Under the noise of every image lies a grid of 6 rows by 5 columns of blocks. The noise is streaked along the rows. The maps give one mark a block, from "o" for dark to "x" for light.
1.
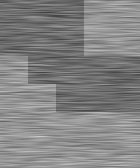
oooxx
oooxx
xoooo
xxooo
xxxxx
xxxxx
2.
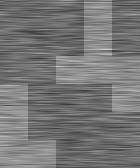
oooxo
oooxo
ooxxx
xooox
xoooo
xxooo
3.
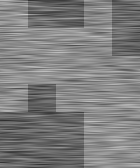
xooxo
xxxxo
xxxxx
xoxxx
oooxx
oooxx
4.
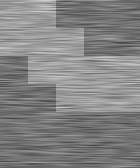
xxooo
xxxoo
oxxxx
ooxxx
ooooo
ooooo
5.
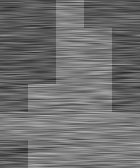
ooxoo
ooxxo
ooxxo
oxxxo
xxxxx
oxxxx
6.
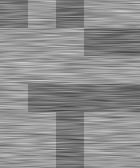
oxoxx
xxxoo
xxxxx
xoooo
xxoxx
xxoxx
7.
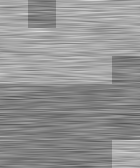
xoxxx
xxxxx
xxxxo
ooooo
ooooo
oooox
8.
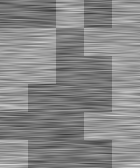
ooxox
xxoxx
xxoox
xooox
oooxx
xooox
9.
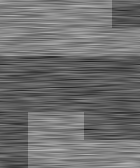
xxxxo
xxxxx
ooooo
ooooo
oxxoo
oxxxx
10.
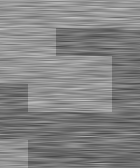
xxxxx
xxooo
xxxxo
oxxxo
ooooo
xoooo
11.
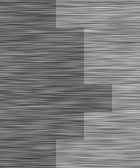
ooxxx
oooxx
oooxx
oooox
oooxx
ooxxx
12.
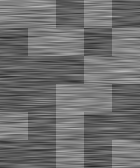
xxoxo
oxxox
oooxx
ooxxo
xoxoo
ooxox
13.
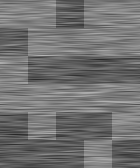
xxoxx
oxxxx
xoooo
xxxxx
oxoox
oooxo
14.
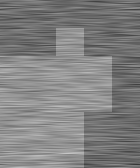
ooooo
ooxoo
xxxxo
xxxxo
xxxoo
xxxoo
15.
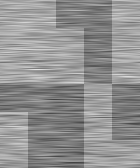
xxoox
xxxox
xxxox
oooxo
xooxo
xooxx
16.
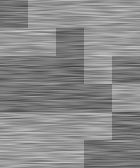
oxxxx
xxoxx
oooxo
oooox
xxxxo
xxxoo
